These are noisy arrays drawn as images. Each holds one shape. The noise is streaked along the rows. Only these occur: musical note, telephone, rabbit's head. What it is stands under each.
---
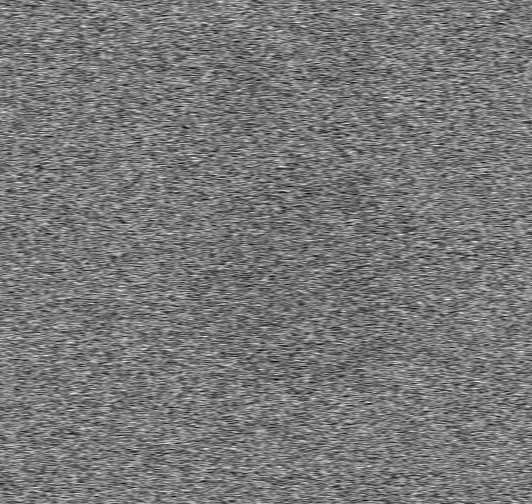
rabbit's head
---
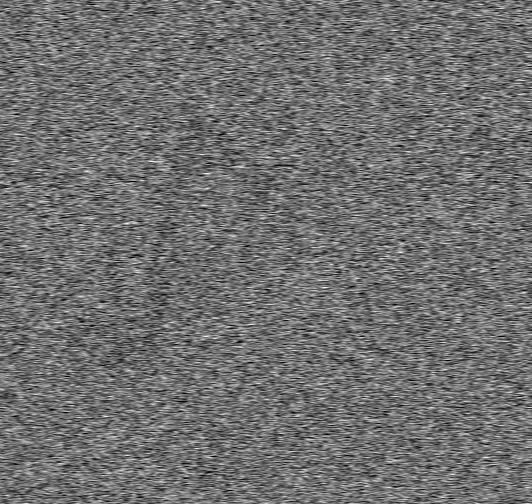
musical note
